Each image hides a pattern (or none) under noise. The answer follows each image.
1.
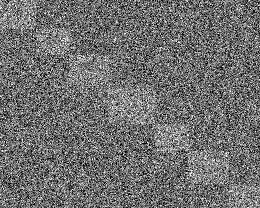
blocks along the diagonal
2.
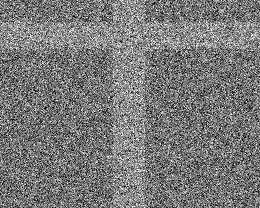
bands of rows crossing bands of columns
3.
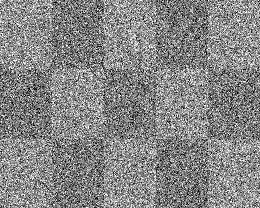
a checkerboard
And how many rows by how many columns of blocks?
3 by 5
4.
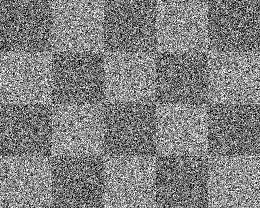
a checkerboard
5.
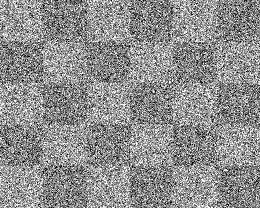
a checkerboard
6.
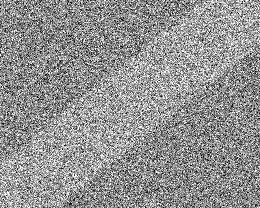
a diagonal band
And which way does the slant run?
bottom left to top right
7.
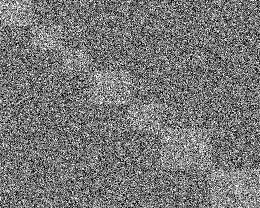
blocks along the diagonal
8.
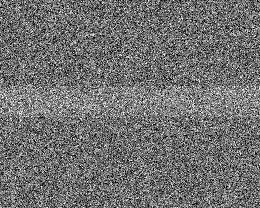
one band of rows
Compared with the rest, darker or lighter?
lighter
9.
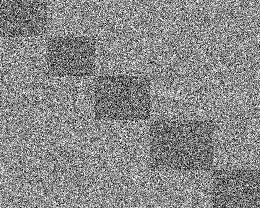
blocks along the diagonal
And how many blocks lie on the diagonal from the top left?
5
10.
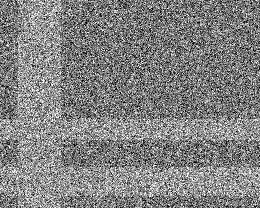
bands of rows crossing bands of columns
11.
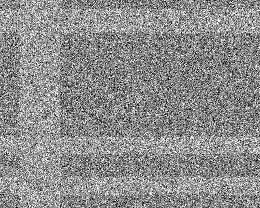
bands of rows crossing bands of columns
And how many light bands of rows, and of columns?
3 and 1
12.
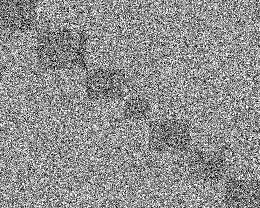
blocks along the diagonal
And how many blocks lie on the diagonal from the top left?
7
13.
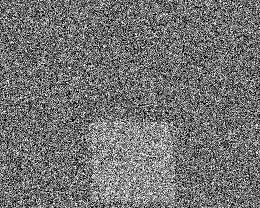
one block
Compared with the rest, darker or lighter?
lighter
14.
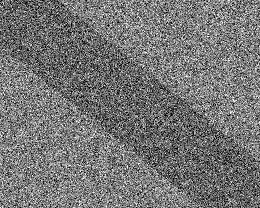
a diagonal band
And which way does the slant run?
top left to bottom right
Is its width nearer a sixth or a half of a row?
a half
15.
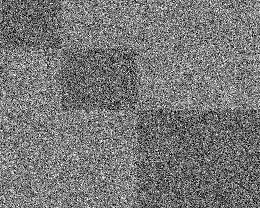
blocks along the diagonal
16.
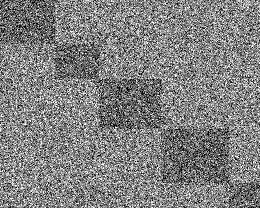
blocks along the diagonal
